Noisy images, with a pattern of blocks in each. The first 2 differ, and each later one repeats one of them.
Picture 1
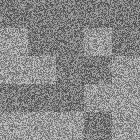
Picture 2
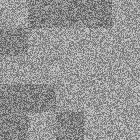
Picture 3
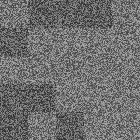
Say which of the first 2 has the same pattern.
2
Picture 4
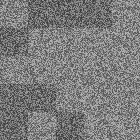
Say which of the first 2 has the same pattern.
2
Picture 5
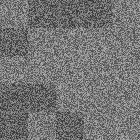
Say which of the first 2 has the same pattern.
2
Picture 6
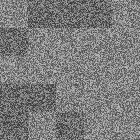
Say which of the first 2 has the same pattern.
2
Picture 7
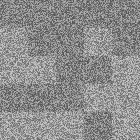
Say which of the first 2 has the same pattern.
1
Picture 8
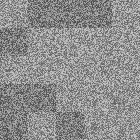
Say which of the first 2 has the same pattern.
2
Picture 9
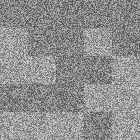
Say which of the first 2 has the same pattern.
1
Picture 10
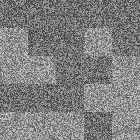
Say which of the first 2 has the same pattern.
1
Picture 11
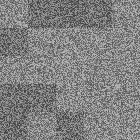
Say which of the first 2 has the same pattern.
2
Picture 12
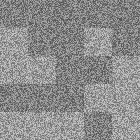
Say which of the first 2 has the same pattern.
1
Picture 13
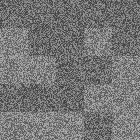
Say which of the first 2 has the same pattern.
1
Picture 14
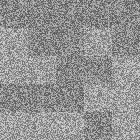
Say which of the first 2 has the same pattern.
1
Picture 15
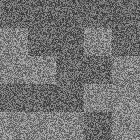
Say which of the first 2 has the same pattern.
1
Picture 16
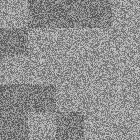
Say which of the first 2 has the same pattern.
2
